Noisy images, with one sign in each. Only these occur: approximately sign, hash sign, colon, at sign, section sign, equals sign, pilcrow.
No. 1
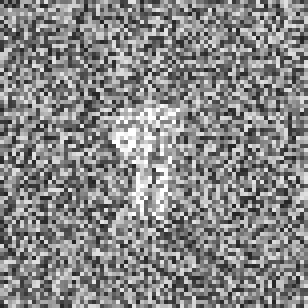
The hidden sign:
pilcrow
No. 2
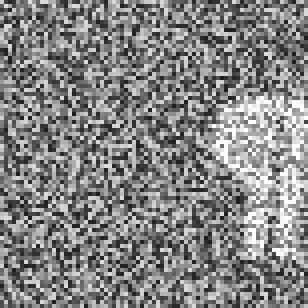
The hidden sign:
pilcrow
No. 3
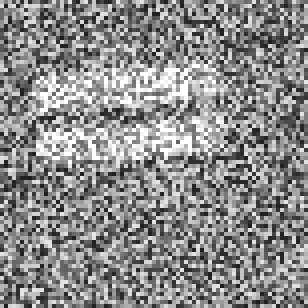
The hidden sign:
equals sign
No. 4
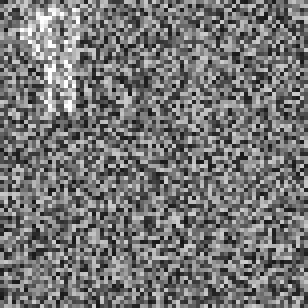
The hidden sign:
pilcrow
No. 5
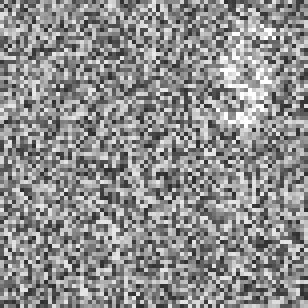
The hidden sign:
section sign
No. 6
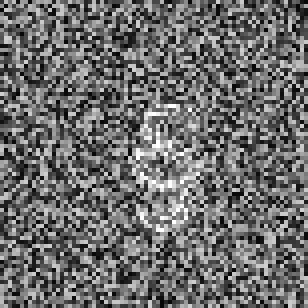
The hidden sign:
section sign
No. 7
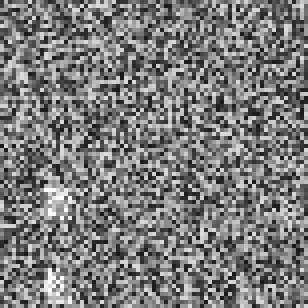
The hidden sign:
colon
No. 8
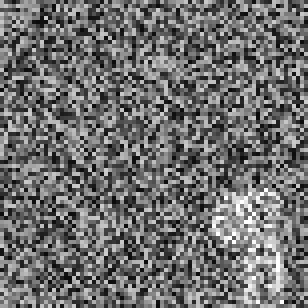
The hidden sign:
pilcrow
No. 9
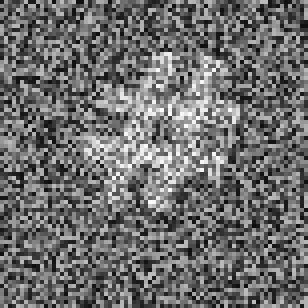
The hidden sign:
hash sign
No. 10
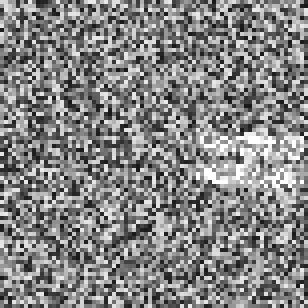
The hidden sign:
equals sign
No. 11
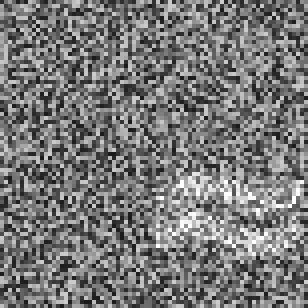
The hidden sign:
approximately sign
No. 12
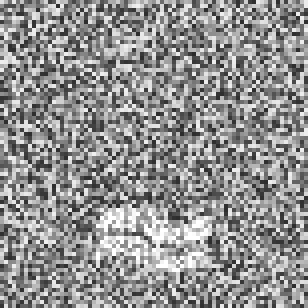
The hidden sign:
approximately sign
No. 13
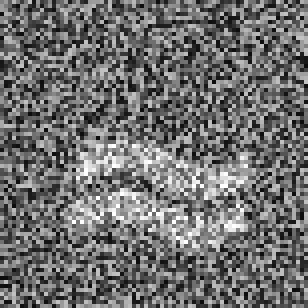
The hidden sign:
approximately sign
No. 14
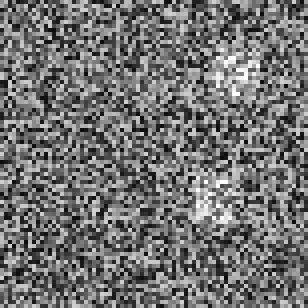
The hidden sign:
colon
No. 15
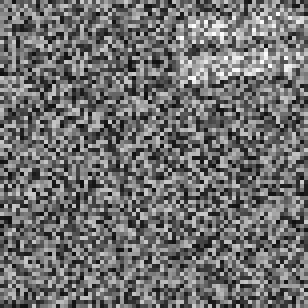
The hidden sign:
equals sign
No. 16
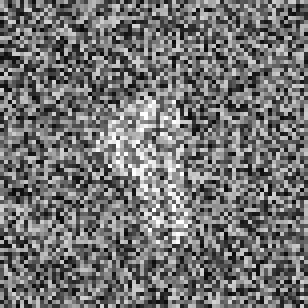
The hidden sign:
pilcrow
